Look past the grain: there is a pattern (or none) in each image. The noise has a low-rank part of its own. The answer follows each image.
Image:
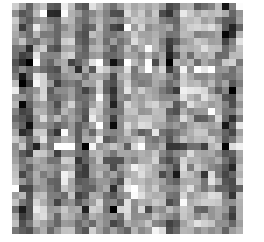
bands of columns
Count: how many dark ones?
6
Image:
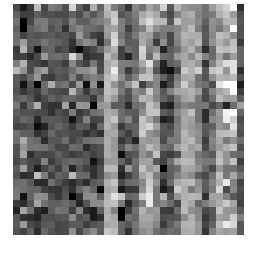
bands of columns
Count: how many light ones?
4
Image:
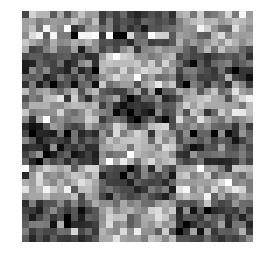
a checkerboard
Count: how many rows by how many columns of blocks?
6 by 3
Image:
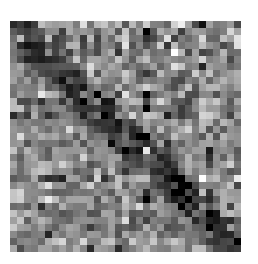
a diagonal band
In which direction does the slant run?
top left to bottom right
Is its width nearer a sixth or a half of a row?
a sixth
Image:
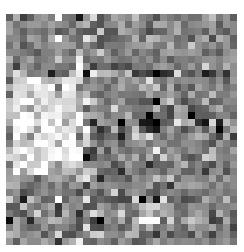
one block
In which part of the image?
middle left
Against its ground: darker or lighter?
lighter
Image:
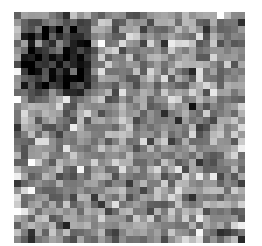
one block
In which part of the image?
top left
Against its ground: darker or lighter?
darker
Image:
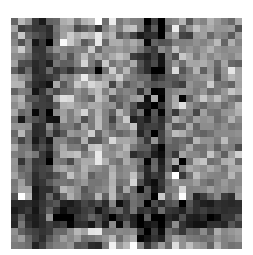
bands of rows crossing bands of columns
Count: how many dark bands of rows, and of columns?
1 and 2
